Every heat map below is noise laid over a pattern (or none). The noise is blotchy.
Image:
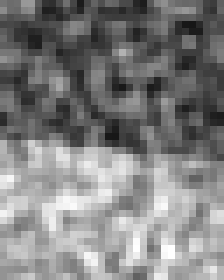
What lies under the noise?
a sharp edge
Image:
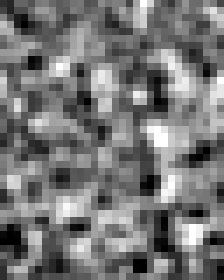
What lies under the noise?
only noise
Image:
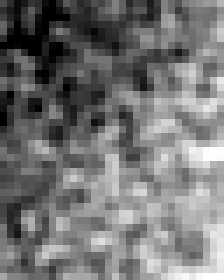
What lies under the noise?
a smooth slope
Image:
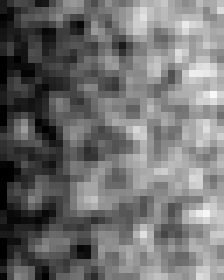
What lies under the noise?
a smooth slope
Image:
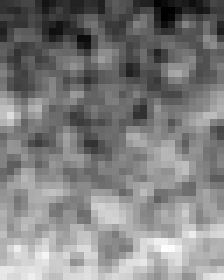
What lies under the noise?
a smooth slope
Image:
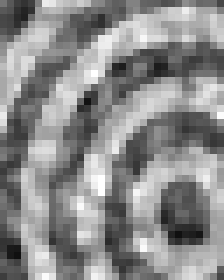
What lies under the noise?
rings round one point
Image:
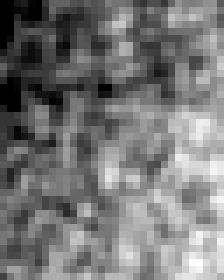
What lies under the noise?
a smooth slope
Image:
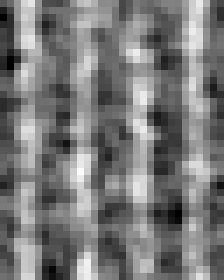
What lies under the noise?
vertical stripes
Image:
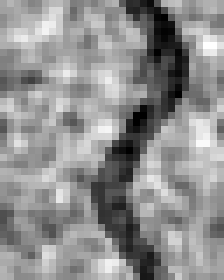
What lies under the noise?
a wavy band
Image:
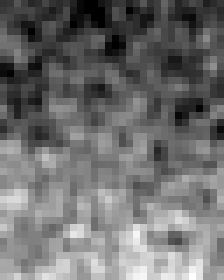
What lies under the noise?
a smooth slope
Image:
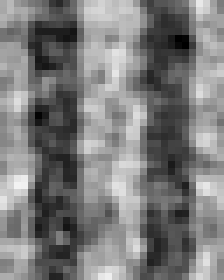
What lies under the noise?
vertical stripes
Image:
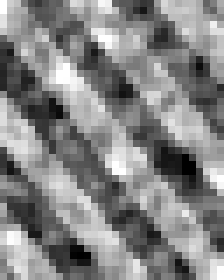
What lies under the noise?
diagonal stripes
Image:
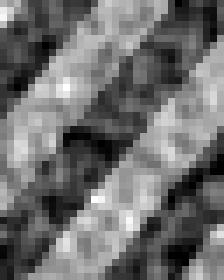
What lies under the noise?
diagonal stripes
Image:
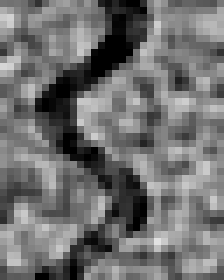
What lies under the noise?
a wavy band
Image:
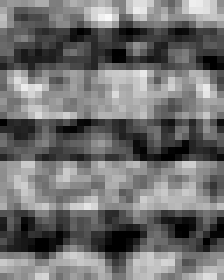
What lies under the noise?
horizontal stripes
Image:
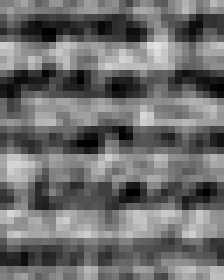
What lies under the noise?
horizontal stripes
